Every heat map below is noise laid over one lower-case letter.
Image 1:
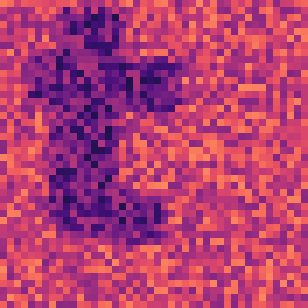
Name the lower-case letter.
t
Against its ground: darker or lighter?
darker
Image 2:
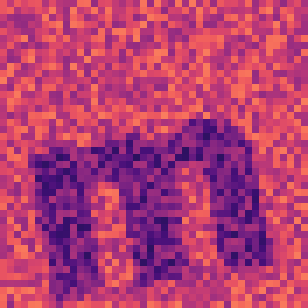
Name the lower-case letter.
m
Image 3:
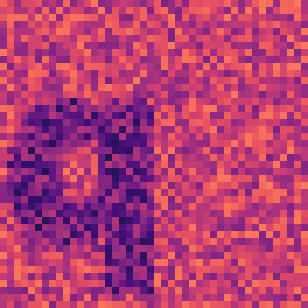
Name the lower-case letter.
q
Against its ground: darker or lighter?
darker
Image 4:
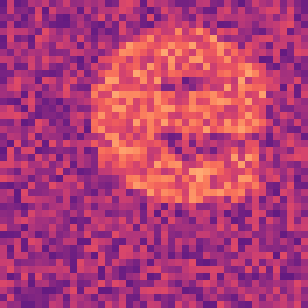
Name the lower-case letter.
e
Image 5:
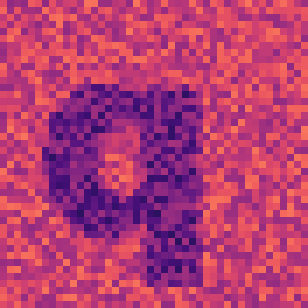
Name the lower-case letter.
q
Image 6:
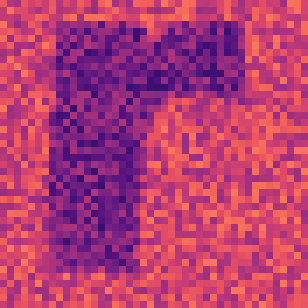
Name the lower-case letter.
r
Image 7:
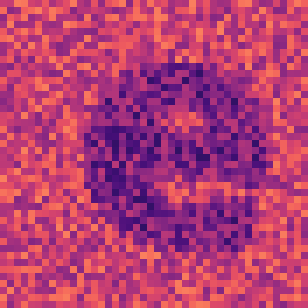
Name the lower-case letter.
e
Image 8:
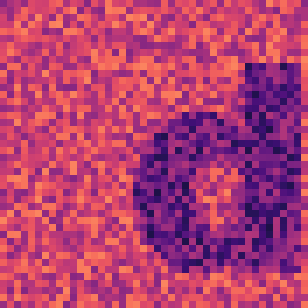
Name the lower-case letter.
d
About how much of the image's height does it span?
two thirds
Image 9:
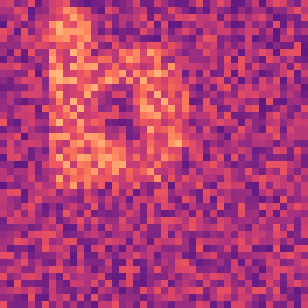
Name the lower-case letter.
b
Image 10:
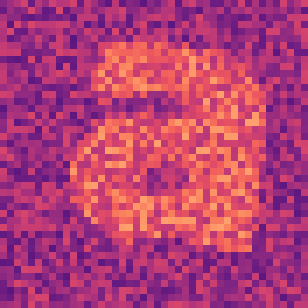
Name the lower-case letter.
a
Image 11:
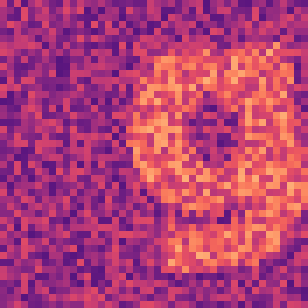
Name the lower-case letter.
g
